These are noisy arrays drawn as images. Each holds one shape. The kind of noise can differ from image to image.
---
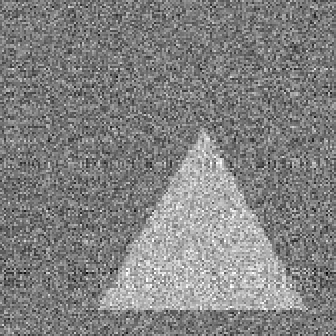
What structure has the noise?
low rank plus noise
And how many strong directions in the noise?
two
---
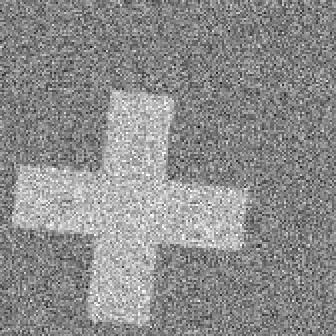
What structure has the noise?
low rank plus noise
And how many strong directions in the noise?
three or four
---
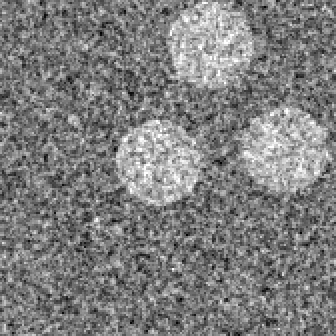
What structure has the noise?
blotchy
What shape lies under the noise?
three dots
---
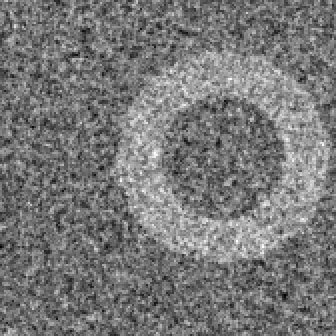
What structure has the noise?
blotchy
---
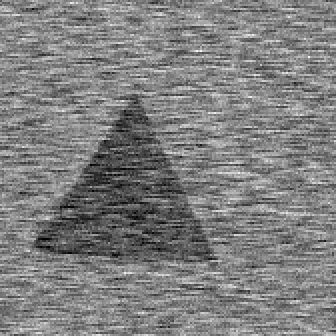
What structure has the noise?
streaked along the rows
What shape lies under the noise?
triangle
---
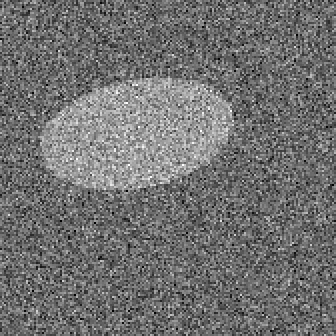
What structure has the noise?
independent entries
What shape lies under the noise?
ellipse
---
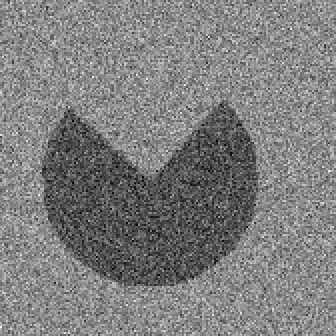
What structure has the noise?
independent entries
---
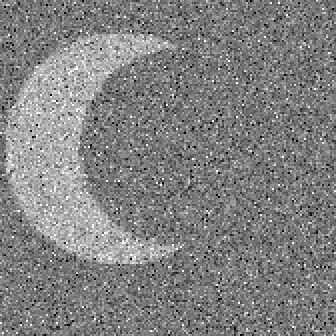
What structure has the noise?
heavy tails
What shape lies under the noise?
crescent
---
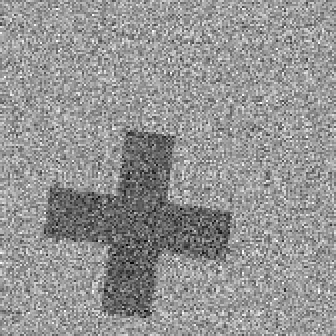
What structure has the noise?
low rank plus noise
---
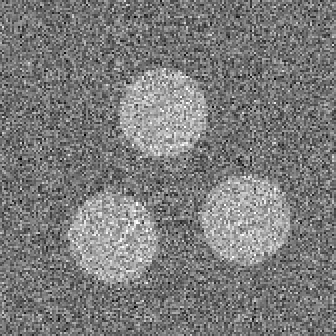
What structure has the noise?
low rank plus noise
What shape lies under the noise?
three dots
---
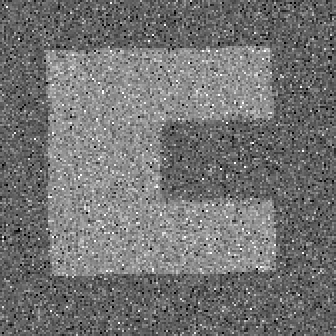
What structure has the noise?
heavy tails
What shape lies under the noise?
square with a notch
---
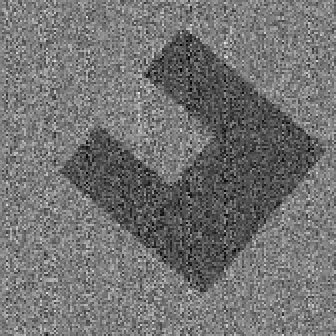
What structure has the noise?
columns of uneven size
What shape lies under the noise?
square with a notch
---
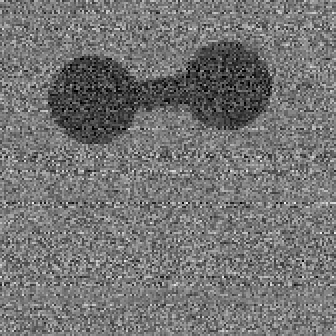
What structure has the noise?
rows of uneven size
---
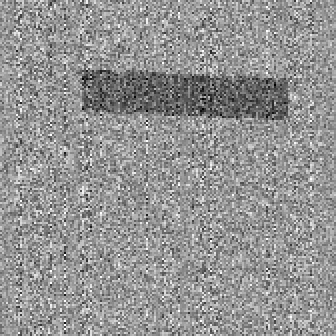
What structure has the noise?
columns of uneven size
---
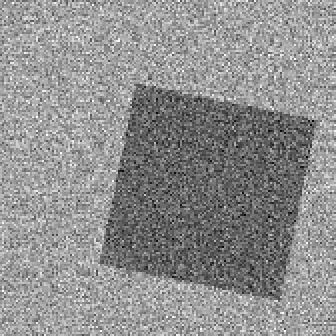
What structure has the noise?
low rank plus noise
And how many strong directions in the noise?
one
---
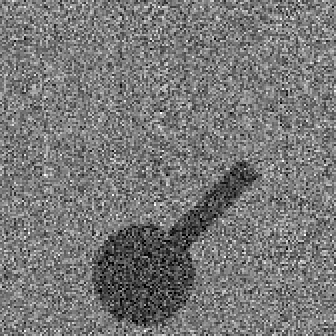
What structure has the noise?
low rank plus noise
